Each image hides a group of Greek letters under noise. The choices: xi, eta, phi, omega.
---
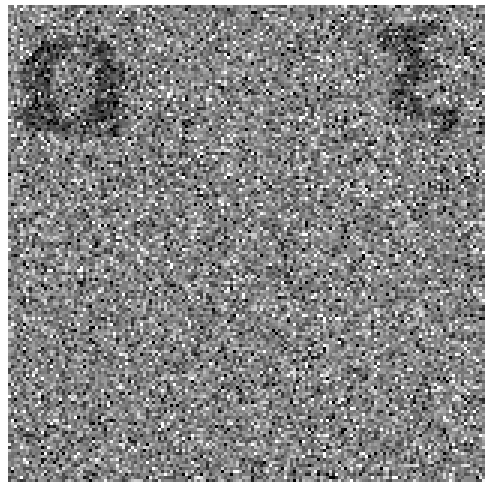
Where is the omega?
top left
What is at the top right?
xi
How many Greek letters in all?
2
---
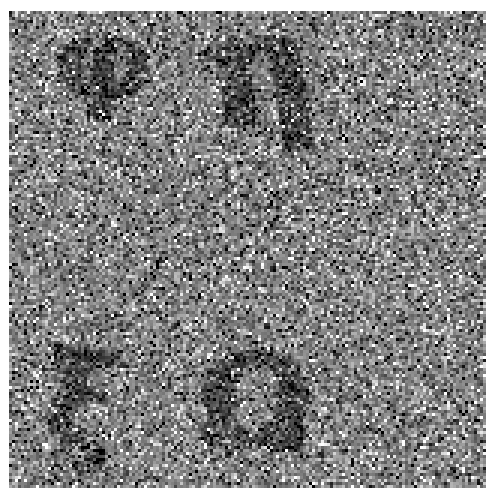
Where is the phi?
top left
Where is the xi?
bottom left
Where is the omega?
bottom middle
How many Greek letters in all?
4
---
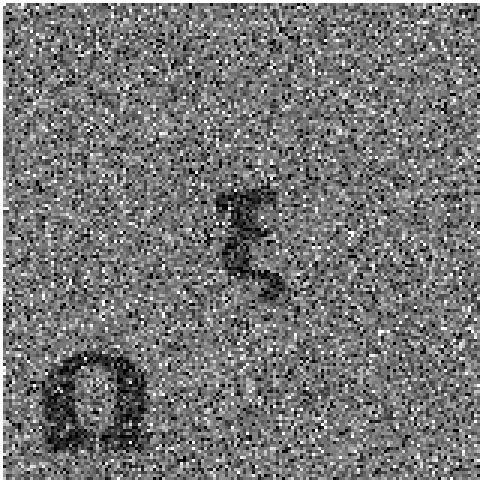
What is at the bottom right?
nothing
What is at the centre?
xi
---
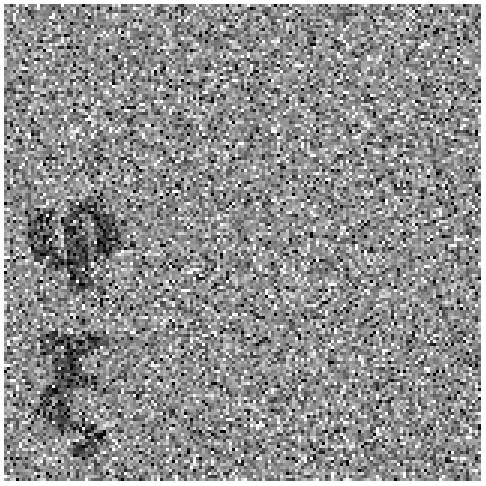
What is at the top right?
nothing
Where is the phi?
middle left
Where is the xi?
bottom left
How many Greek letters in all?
2
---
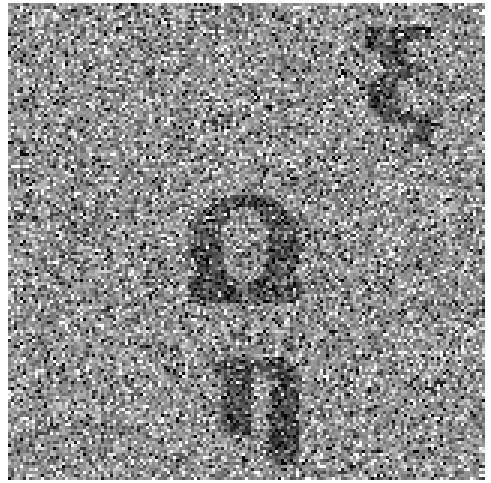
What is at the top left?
nothing
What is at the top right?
xi
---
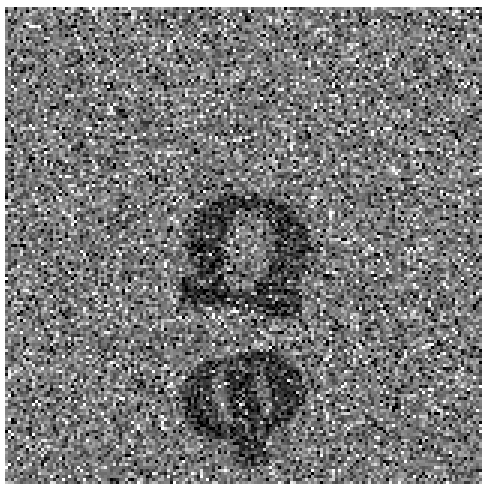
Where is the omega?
centre
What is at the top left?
nothing
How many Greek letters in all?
2
